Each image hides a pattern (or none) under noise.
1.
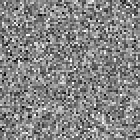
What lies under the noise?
only noise
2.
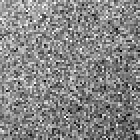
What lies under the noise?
a smooth slope
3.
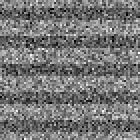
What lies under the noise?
horizontal stripes
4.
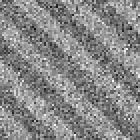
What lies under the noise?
diagonal stripes
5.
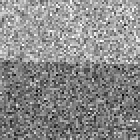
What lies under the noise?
a sharp edge
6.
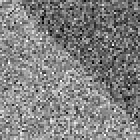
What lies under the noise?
a sharp edge
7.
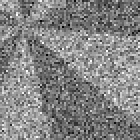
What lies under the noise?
spokes from one point
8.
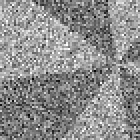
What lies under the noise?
spokes from one point
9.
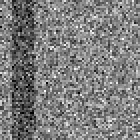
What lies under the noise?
one vertical stripe
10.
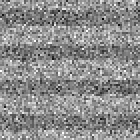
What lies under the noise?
horizontal stripes
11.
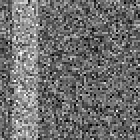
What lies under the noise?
one vertical stripe
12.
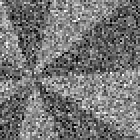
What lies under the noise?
spokes from one point
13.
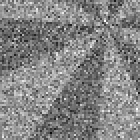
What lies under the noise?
spokes from one point
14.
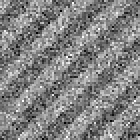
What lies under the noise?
diagonal stripes
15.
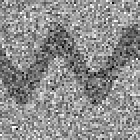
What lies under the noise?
a wavy band
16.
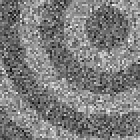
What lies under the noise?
rings round one point
